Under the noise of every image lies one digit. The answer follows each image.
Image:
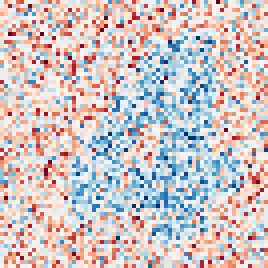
4
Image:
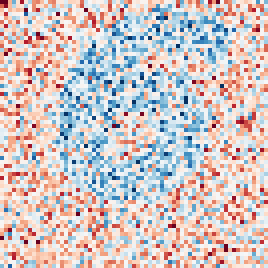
6
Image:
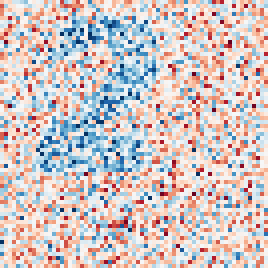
2
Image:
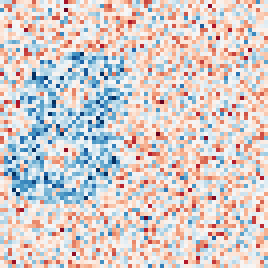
8
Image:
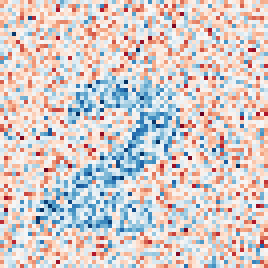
2
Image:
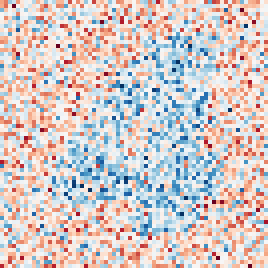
4
